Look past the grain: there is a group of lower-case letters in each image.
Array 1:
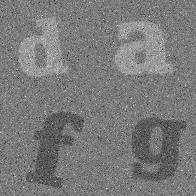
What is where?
top left: light d; top right: light a; bottom left: dark f; bottom right: dark g
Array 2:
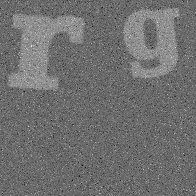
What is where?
top left: light r; top right: light g
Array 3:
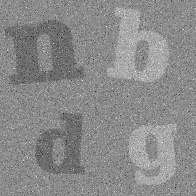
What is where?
top left: dark n; top right: light b; bottom left: dark d; bottom right: light g
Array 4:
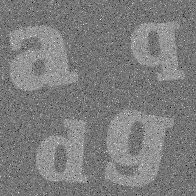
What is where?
top left: light a; top right: light q; bottom left: light d; bottom right: light g
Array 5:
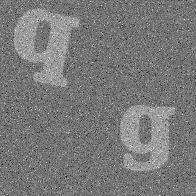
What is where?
top left: light q; bottom right: light g
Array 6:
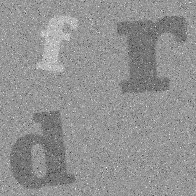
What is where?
top left: light f; top right: dark r; bottom left: dark d
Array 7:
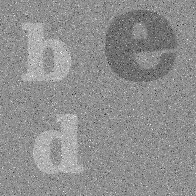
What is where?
top left: light b; top right: dark e; bottom left: light d
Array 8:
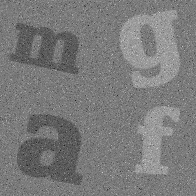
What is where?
top left: dark m; top right: light g; bottom left: dark a; bottom right: light f
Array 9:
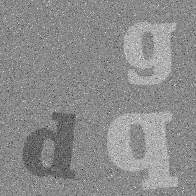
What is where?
top right: light g; bottom left: dark d; bottom right: light q
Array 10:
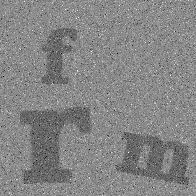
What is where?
top left: dark f; bottom left: dark r; bottom right: dark m
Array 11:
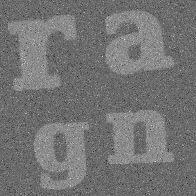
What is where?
top left: light r; top right: light a; bottom left: light g; bottom right: light n
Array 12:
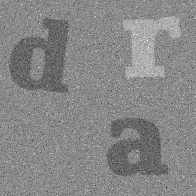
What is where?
top left: dark d; top right: light r; bottom right: dark a
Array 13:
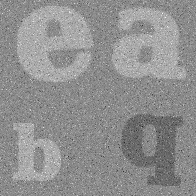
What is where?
top left: light e; top right: light a; bottom left: light b; bottom right: dark q
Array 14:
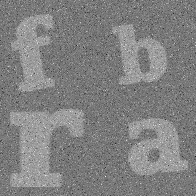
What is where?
top left: light f; top right: light b; bottom left: light r; bottom right: light a
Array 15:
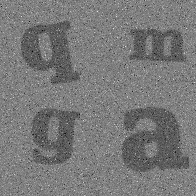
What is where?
top left: dark q; top right: dark m; bottom left: dark g; bottom right: dark a
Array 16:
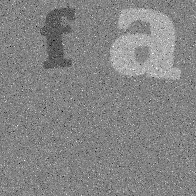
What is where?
top left: dark f; top right: light a
